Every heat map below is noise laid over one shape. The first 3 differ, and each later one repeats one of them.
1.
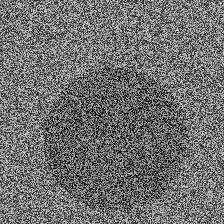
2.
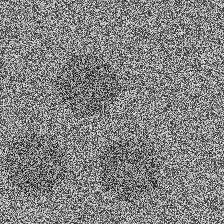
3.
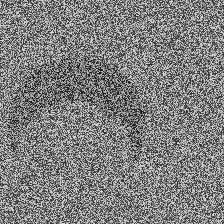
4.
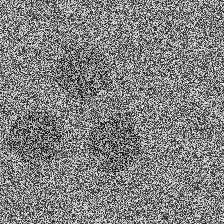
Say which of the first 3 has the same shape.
2
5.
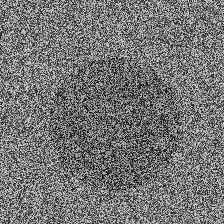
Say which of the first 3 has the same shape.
1
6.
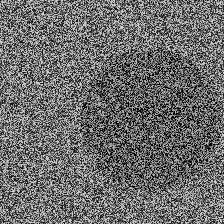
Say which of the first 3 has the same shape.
1
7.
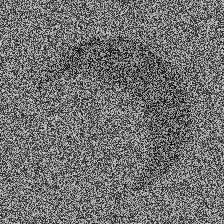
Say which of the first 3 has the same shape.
3
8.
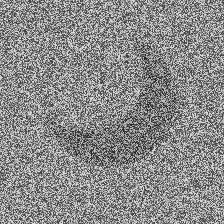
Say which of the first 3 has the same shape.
3
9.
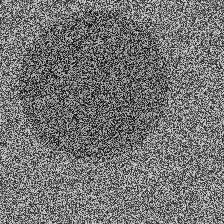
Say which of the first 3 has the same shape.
1
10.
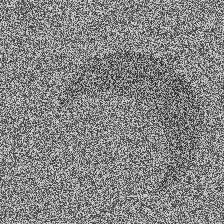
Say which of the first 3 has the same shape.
3
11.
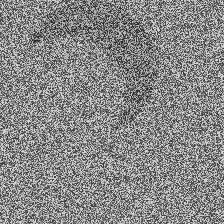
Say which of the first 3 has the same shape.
3
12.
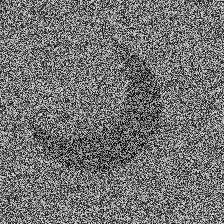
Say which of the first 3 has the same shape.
3
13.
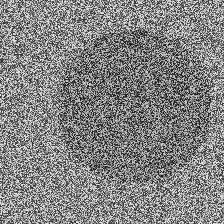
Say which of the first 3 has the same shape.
1
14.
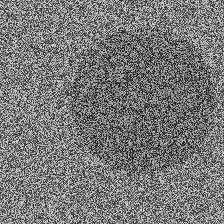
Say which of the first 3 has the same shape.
1
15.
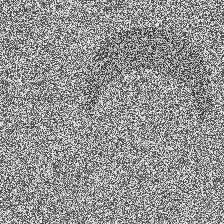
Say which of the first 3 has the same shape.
3
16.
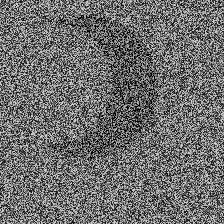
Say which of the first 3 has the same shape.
3
